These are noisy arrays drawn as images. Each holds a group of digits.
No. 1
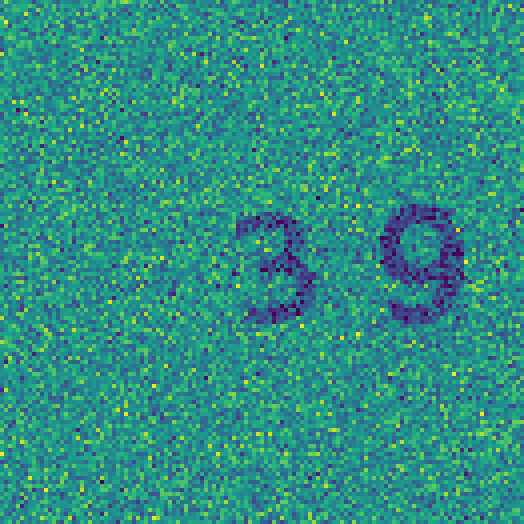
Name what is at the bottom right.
nothing
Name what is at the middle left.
nothing
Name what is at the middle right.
9
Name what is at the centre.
3
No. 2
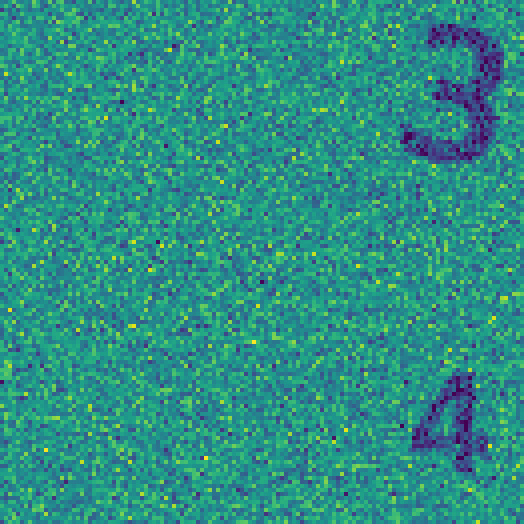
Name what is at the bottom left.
nothing
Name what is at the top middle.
nothing
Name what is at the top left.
nothing
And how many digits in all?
2
